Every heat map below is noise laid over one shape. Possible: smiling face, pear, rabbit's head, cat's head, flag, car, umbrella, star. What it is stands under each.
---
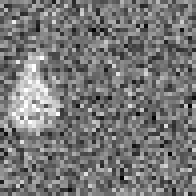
pear
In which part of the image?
middle left
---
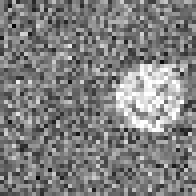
smiling face
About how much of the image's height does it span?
a third
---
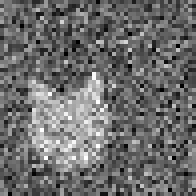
cat's head
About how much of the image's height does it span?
half
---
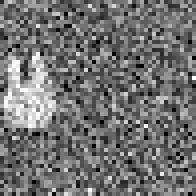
rabbit's head
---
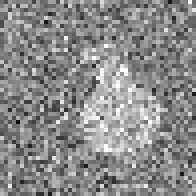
pear
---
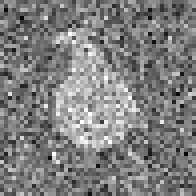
pear
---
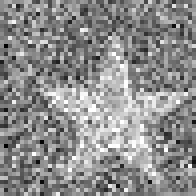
star
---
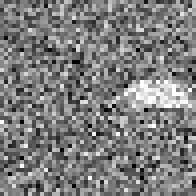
umbrella
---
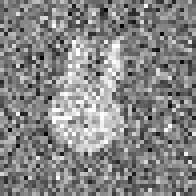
rabbit's head
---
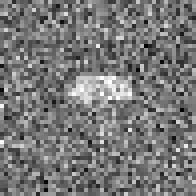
umbrella
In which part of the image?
centre
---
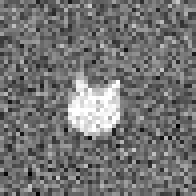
cat's head
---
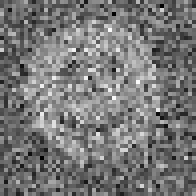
smiling face
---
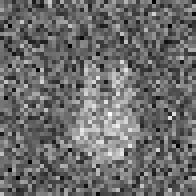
rabbit's head
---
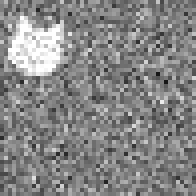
cat's head
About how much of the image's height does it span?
a third
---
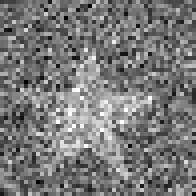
star
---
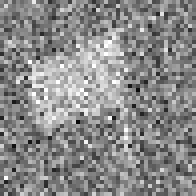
flag
